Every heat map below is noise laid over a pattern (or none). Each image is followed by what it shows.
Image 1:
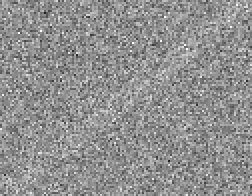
a diagonal band
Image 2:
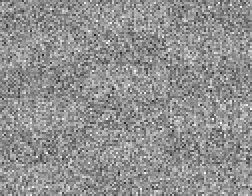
a checkerboard
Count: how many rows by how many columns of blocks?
6 by 3
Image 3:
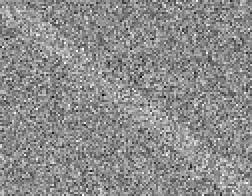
a diagonal band
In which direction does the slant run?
top left to bottom right
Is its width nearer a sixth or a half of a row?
a sixth
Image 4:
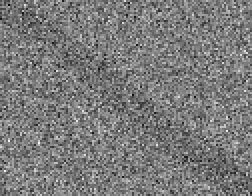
a diagonal band
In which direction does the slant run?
top left to bottom right
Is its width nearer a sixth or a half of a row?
a sixth
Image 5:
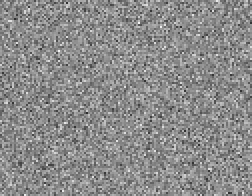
only noise
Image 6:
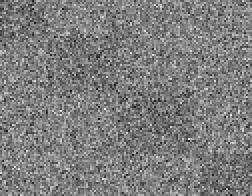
blocks along the diagonal
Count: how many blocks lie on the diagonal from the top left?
4
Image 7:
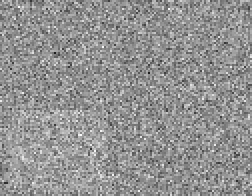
one block
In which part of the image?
bottom left
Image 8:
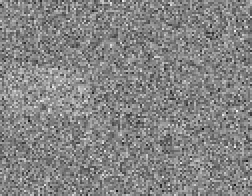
one block
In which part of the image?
middle left
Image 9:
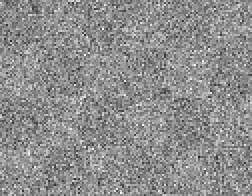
a checkerboard
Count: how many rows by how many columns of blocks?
4 by 6
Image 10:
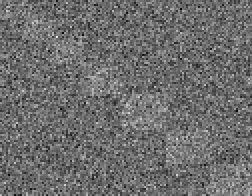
blocks along the diagonal
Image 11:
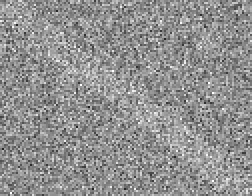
a diagonal band
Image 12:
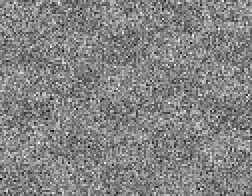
a checkerboard
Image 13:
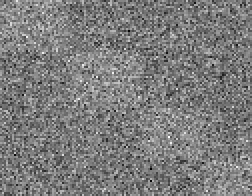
blocks along the diagonal
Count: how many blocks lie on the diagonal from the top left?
4
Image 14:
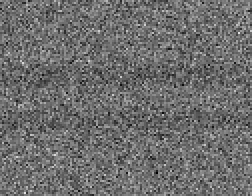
bands of rows
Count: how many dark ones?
2
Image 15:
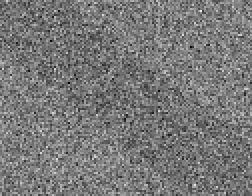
a diagonal band
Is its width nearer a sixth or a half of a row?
a half
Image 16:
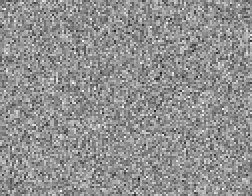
only noise
